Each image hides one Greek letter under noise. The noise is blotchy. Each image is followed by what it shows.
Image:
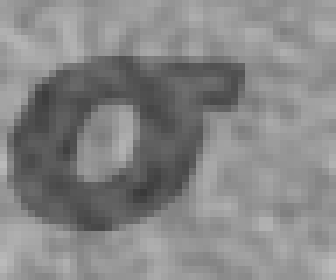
sigma
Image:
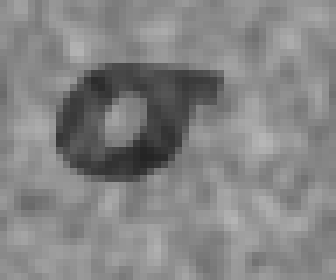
sigma
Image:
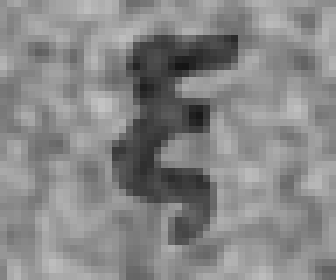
xi
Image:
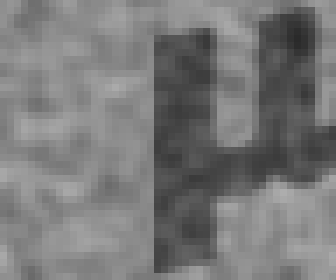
mu
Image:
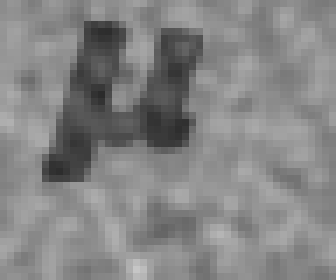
mu
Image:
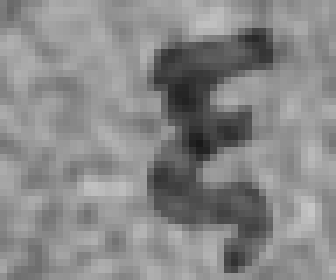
xi
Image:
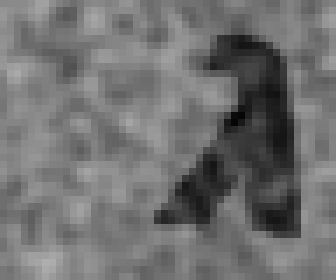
lambda
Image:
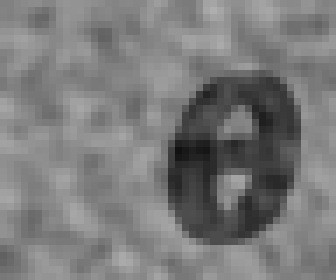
theta
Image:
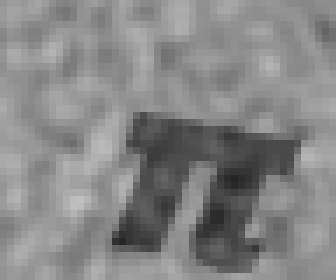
pi
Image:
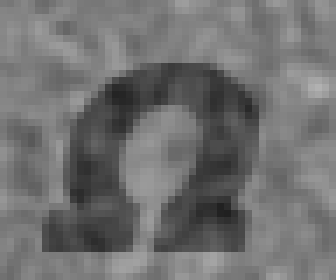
omega
